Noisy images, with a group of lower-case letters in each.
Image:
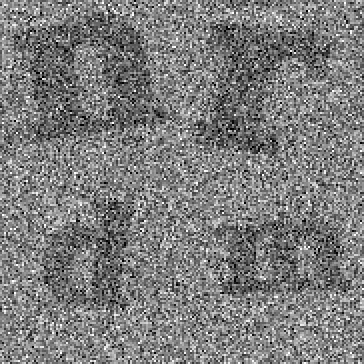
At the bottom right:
m
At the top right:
r
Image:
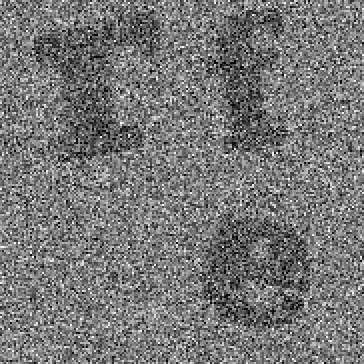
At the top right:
f
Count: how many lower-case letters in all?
3
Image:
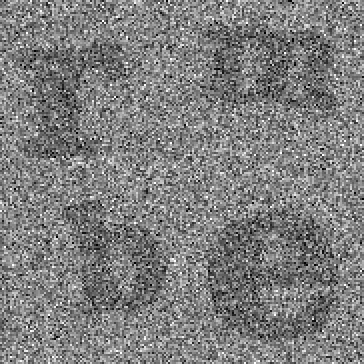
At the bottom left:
b
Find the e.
bottom right
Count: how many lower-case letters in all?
4
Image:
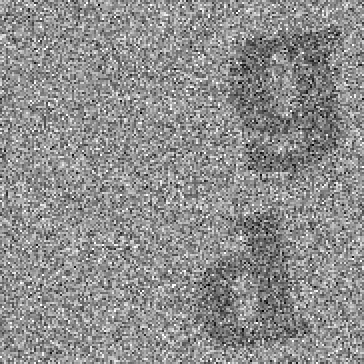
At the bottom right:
d
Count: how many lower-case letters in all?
2
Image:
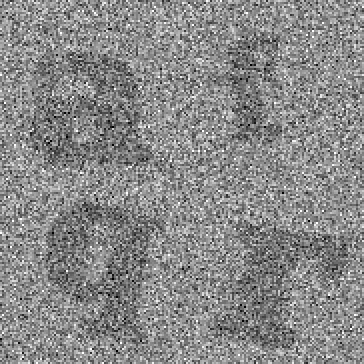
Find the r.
bottom right
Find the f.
top right
